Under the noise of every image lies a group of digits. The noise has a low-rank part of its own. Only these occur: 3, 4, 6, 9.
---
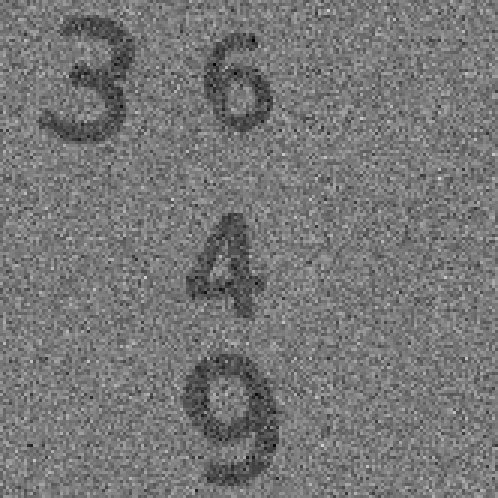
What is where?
top left: 3; top middle: 6; centre: 4; bottom middle: 9
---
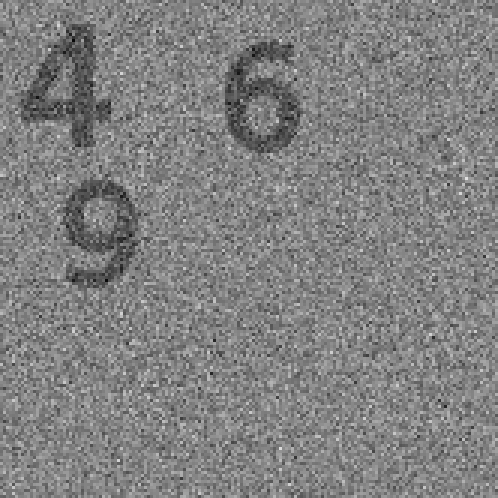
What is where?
top left: 4; top middle: 6; middle left: 9
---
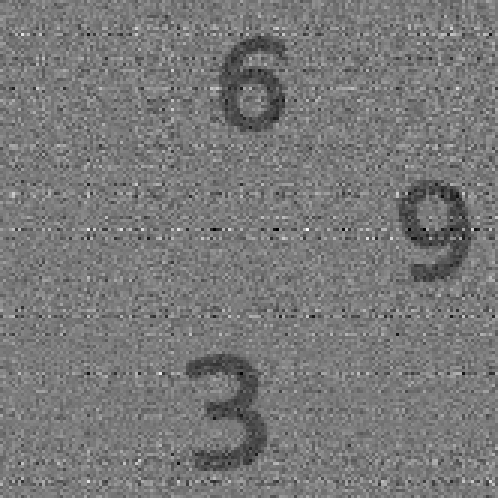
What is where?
top middle: 6; middle right: 9; bottom middle: 3
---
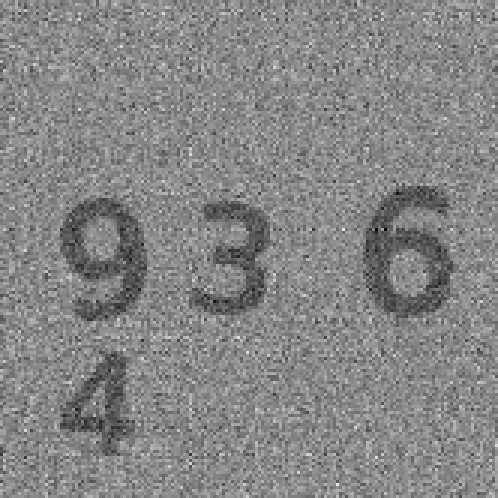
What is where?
middle left: 9; centre: 3; middle right: 6; bottom left: 4
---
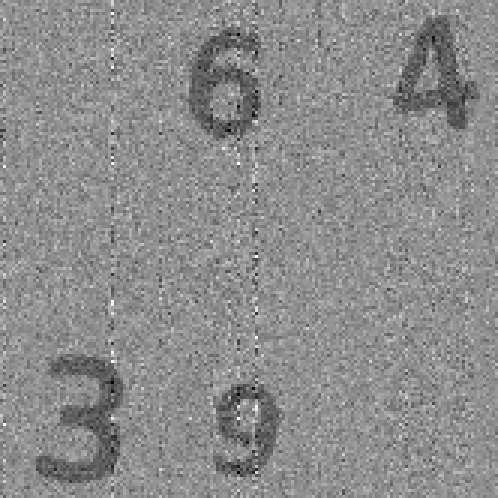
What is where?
top middle: 6; top right: 4; bottom left: 3; bottom middle: 9
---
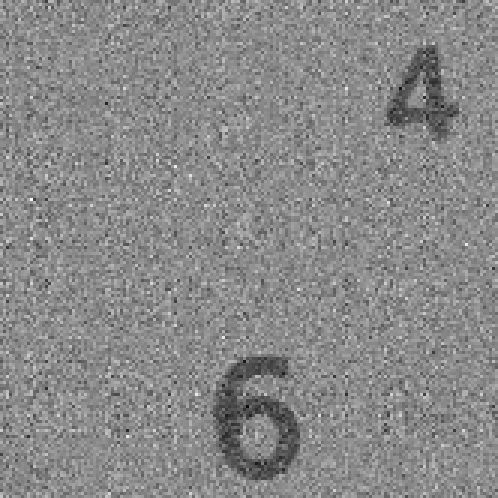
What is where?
top right: 4; bottom middle: 6
